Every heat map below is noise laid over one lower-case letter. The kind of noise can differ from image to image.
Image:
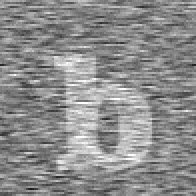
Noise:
streaked along the rows
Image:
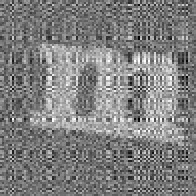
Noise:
low rank plus noise
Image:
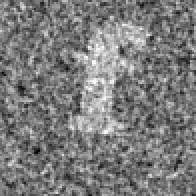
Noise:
blotchy
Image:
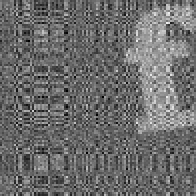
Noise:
low rank plus noise
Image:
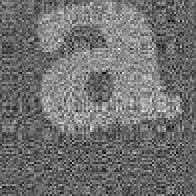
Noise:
low rank plus noise
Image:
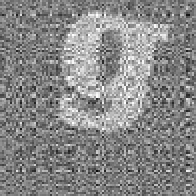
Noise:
low rank plus noise
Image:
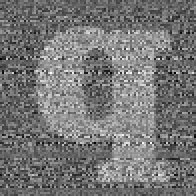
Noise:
rows of uneven size
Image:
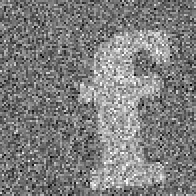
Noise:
independent entries
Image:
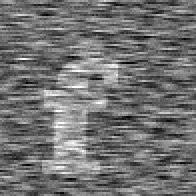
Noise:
streaked along the rows
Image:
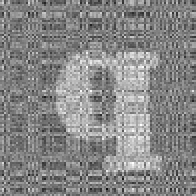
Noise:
low rank plus noise
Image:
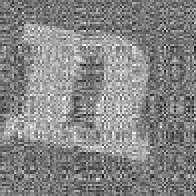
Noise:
low rank plus noise
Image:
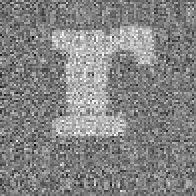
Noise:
low rank plus noise
